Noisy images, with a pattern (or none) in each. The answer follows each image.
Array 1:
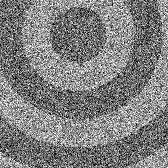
rings round one point
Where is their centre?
top middle
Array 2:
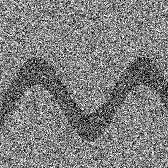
a wavy band
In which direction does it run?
left to right
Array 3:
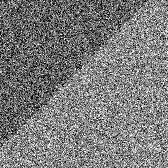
a sharp edge
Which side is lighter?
bottom right
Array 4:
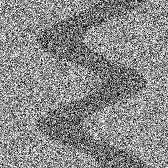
a wavy band
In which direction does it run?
top to bottom
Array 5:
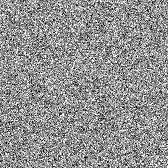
only noise
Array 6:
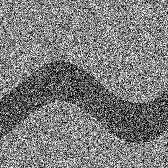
a wavy band
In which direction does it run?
left to right
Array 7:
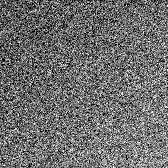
a smooth slope
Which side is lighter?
bottom right
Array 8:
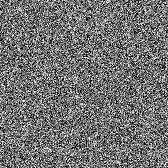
only noise
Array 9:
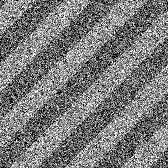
diagonal stripes
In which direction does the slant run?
bottom left to top right
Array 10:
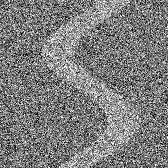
a wavy band
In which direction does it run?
top to bottom
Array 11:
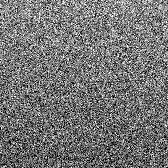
a smooth slope
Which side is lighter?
top
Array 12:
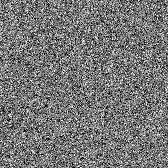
only noise
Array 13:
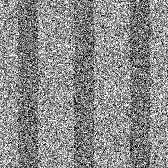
vertical stripes
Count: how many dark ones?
3
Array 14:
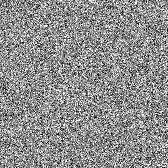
only noise
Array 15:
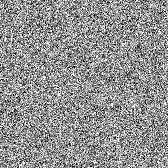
only noise
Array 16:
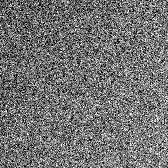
a smooth slope
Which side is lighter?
bottom right
